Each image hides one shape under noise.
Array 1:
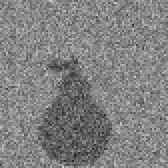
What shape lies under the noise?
pear
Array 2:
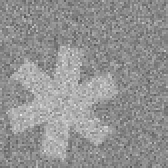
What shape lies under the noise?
asterisk
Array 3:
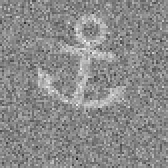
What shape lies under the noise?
anchor
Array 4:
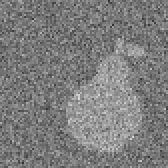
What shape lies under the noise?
pear
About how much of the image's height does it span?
two thirds
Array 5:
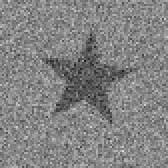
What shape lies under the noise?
star
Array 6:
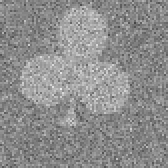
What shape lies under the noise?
club
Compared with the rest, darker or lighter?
lighter
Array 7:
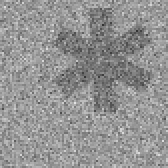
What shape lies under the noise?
asterisk
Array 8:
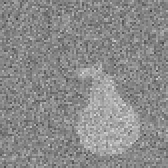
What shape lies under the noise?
pear
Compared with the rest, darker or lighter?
lighter
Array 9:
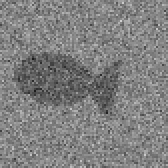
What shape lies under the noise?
fish
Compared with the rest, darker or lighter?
darker
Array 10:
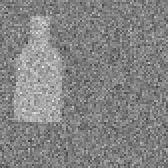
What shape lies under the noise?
bottle
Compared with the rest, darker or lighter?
lighter
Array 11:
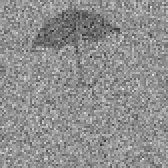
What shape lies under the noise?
umbrella
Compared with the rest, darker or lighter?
darker
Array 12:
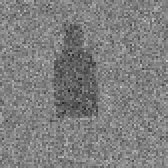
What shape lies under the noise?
bottle
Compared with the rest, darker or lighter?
darker
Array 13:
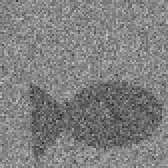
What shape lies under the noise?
fish
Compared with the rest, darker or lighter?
darker
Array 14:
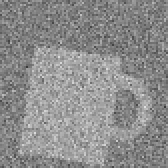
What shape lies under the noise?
cup
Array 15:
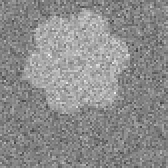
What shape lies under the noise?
flower
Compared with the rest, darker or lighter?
lighter
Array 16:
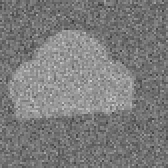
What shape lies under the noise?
cloud
